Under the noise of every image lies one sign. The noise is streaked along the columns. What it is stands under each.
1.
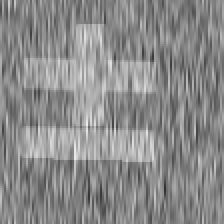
light plus-minus sign
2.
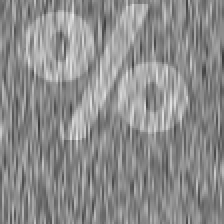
light percent sign
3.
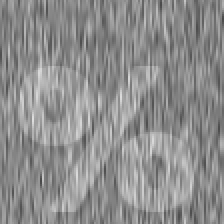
light percent sign
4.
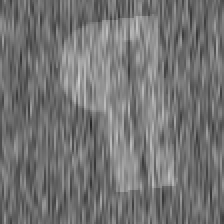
light pilcrow
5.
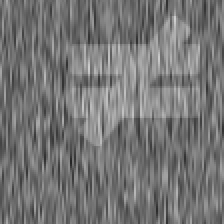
light not-equal sign
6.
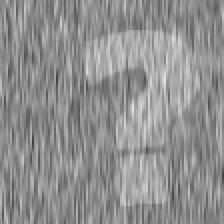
light question mark
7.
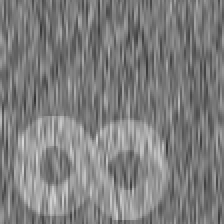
light infinity sign
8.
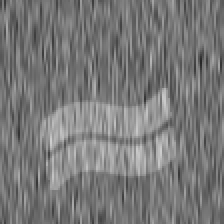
light approximately sign
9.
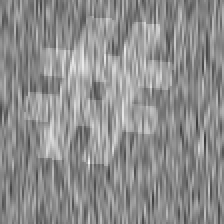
light hash sign
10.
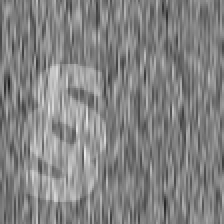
light section sign
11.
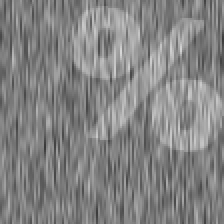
light percent sign
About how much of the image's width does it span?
two thirds
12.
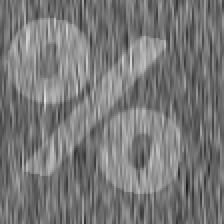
light percent sign
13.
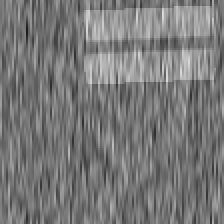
light equals sign
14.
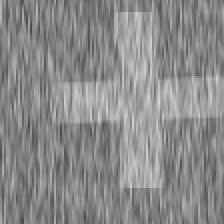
light plus sign
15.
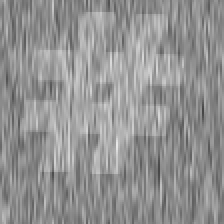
light hash sign
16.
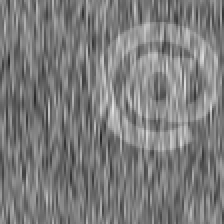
light at sign
